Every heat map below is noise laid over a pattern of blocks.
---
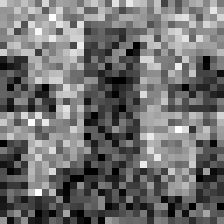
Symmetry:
left and right mirror each other
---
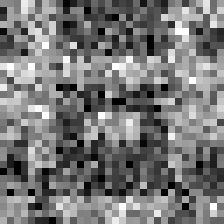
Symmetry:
left and right mirror each other
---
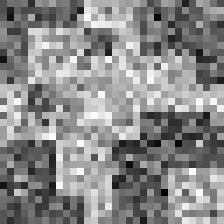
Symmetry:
mirrored about the diagonal from the top left
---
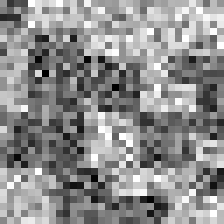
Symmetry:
no symmetry
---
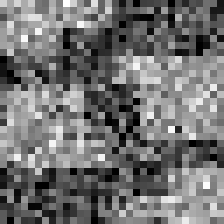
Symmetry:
the same after a half turn
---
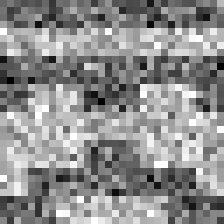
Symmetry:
left and right mirror each other
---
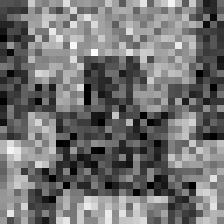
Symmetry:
left and right mirror each other
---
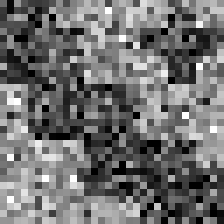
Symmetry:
mirrored about the diagonal from the bottom left
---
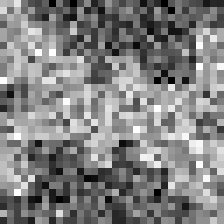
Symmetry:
the same after a half turn
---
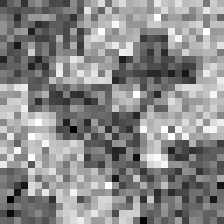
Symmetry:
mirrored about the diagonal from the bottom left
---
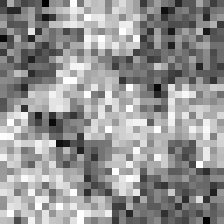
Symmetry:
mirrored about the diagonal from the bottom left
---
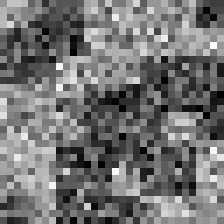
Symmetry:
mirrored about the diagonal from the top left
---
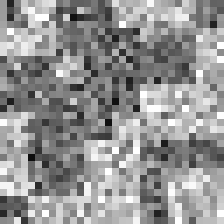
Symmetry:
mirrored about the diagonal from the top left
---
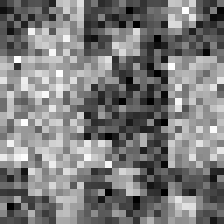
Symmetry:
top and bottom mirror each other
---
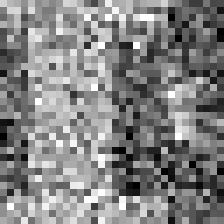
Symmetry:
top and bottom mirror each other
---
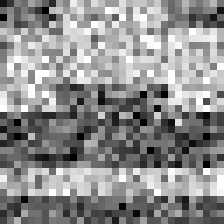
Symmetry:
left and right mirror each other
